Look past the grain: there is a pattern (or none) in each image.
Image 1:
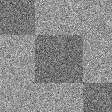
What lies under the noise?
blocks along the diagonal
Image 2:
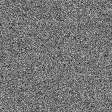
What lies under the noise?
only noise
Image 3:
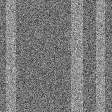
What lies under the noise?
bands of columns
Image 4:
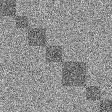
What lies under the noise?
blocks along the diagonal
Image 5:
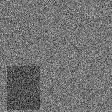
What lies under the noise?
one block
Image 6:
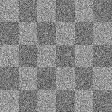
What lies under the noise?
a checkerboard
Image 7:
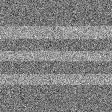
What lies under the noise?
bands of rows
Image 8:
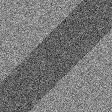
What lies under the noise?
a diagonal band
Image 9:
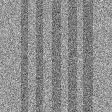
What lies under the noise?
bands of columns
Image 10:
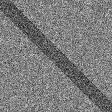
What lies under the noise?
a diagonal band
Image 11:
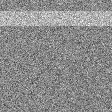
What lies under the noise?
one band of rows
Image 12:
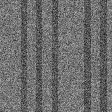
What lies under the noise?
bands of columns
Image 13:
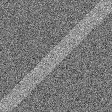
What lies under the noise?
a diagonal band
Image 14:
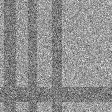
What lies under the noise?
bands of rows crossing bands of columns
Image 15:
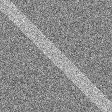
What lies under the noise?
a diagonal band
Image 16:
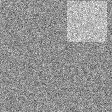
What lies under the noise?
one block
